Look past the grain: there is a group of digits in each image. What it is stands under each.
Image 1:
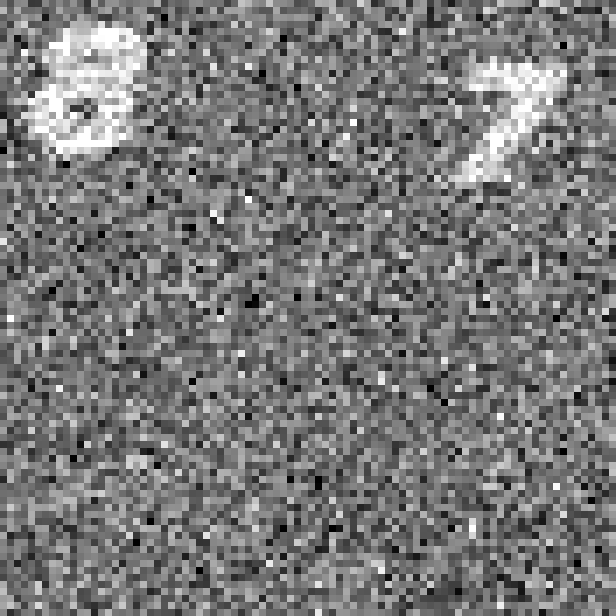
top left: light 8; top right: light 7
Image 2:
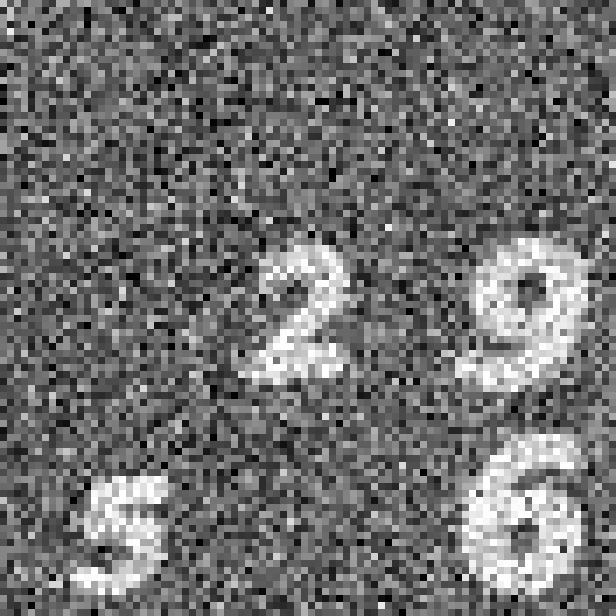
centre: light 2; middle right: light 9; bottom left: light 5; bottom right: light 6
